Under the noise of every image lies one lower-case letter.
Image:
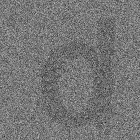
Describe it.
dark d
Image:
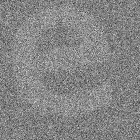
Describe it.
light e
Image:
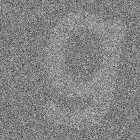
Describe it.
light g
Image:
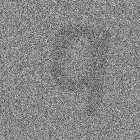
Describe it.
dark q
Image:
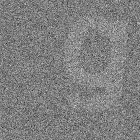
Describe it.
light g
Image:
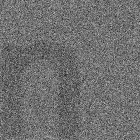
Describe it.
dark n
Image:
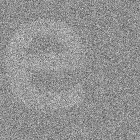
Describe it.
light e
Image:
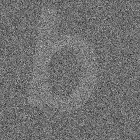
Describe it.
light b
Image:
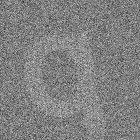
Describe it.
light q
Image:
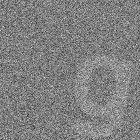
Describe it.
light g
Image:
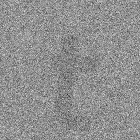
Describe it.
dark t
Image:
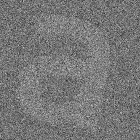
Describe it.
light a
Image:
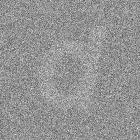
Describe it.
light d
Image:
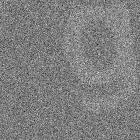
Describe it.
light g
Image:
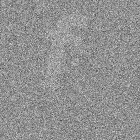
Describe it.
light f
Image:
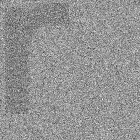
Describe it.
dark r
